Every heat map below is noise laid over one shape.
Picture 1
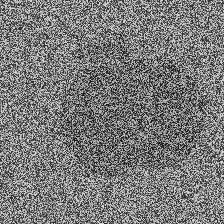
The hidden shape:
apple
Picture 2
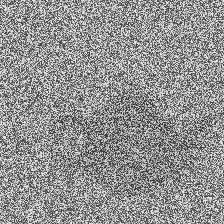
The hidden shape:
teapot
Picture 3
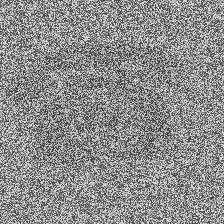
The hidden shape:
telephone
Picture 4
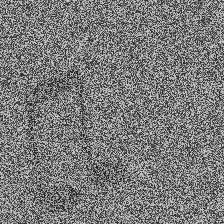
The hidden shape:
pair of musical notes
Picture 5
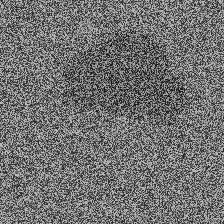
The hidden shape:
cloud
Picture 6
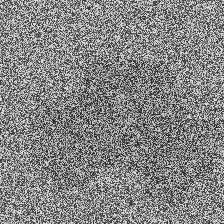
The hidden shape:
car
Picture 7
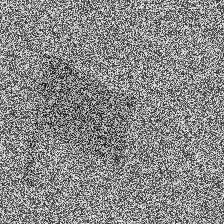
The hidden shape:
flag
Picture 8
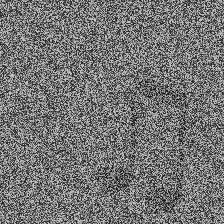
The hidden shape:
pair of musical notes
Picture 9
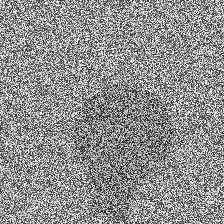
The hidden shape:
light bulb
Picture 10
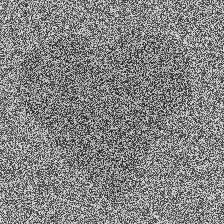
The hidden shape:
heart
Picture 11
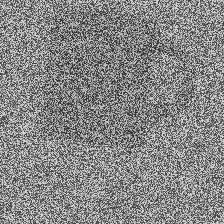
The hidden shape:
cup
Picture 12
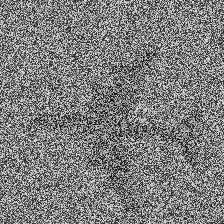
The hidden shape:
airplane
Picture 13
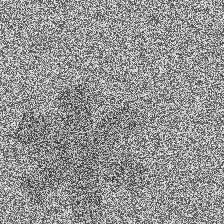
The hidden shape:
asterisk
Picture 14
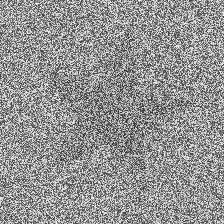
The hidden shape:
star
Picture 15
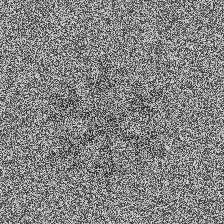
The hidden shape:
snowflake
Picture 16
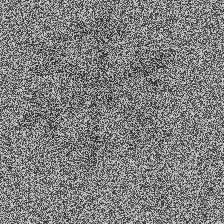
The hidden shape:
snowflake
